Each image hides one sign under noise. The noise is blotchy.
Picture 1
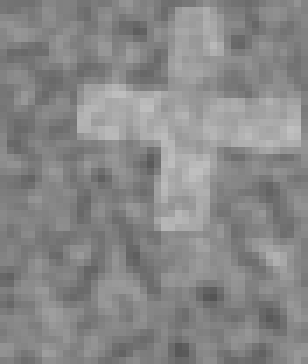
light plus sign
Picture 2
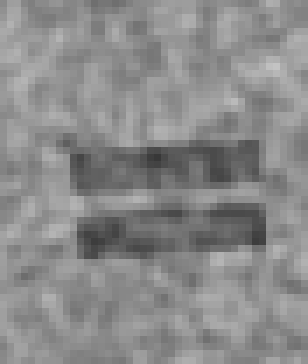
dark equals sign
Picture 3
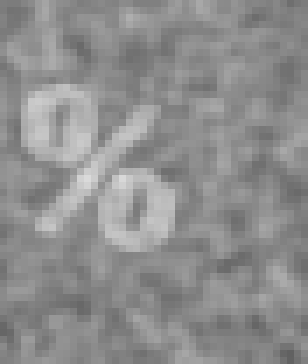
light percent sign
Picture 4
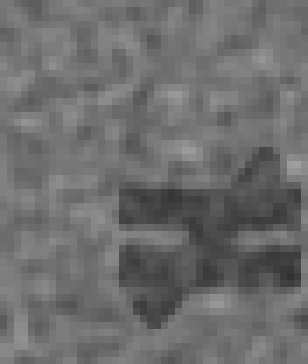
dark not-equal sign
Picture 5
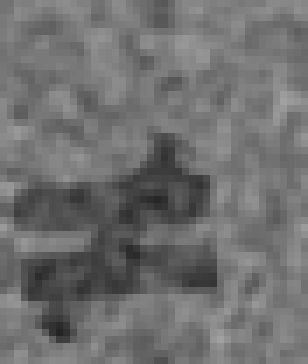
dark not-equal sign
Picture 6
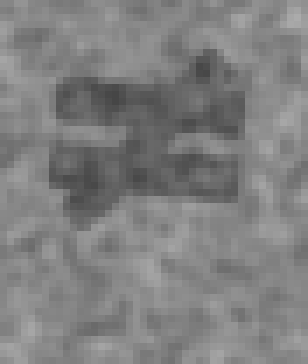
dark not-equal sign
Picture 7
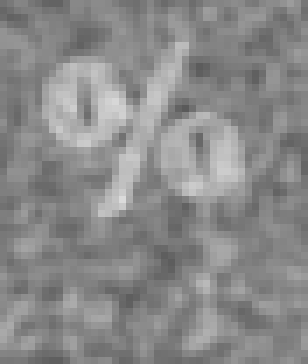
light percent sign
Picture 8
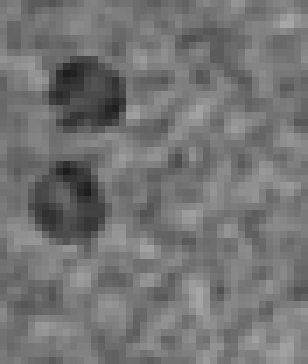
dark colon
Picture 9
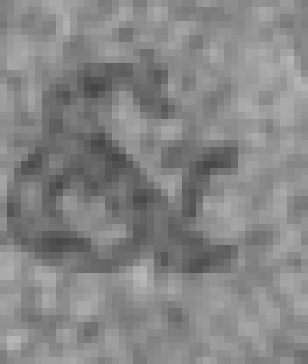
dark ampersand
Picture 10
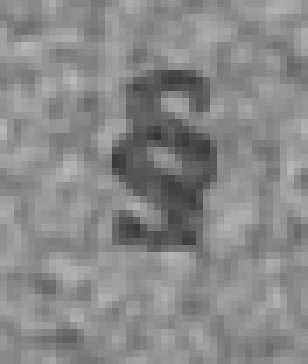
dark section sign
